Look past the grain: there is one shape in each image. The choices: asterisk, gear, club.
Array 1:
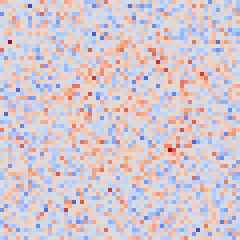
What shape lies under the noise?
gear
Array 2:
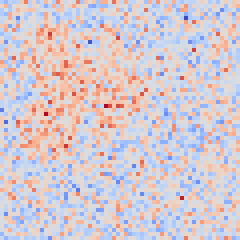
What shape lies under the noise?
club
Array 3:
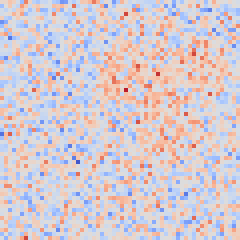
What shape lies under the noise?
club
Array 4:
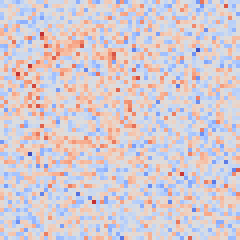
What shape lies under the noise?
gear
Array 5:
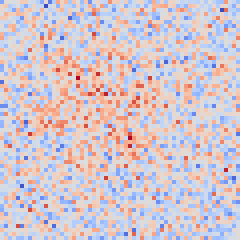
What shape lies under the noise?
asterisk
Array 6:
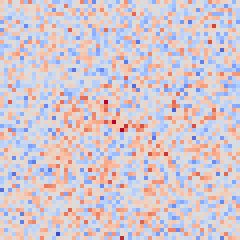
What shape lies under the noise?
gear
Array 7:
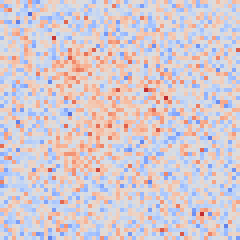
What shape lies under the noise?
club
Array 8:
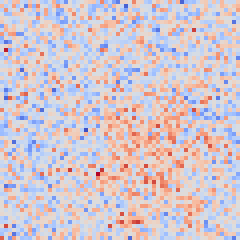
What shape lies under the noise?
asterisk
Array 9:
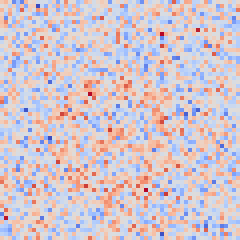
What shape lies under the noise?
gear
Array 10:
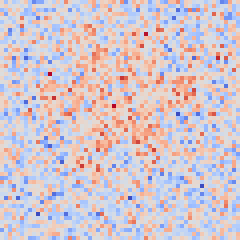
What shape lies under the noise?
asterisk
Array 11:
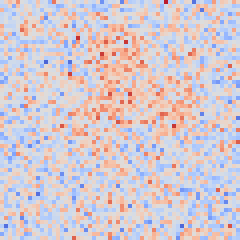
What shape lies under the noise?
club
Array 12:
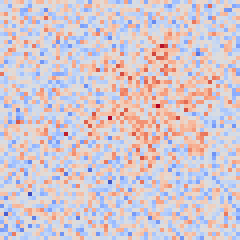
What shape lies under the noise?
asterisk
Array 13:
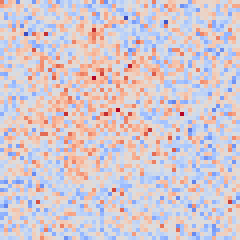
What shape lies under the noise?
asterisk
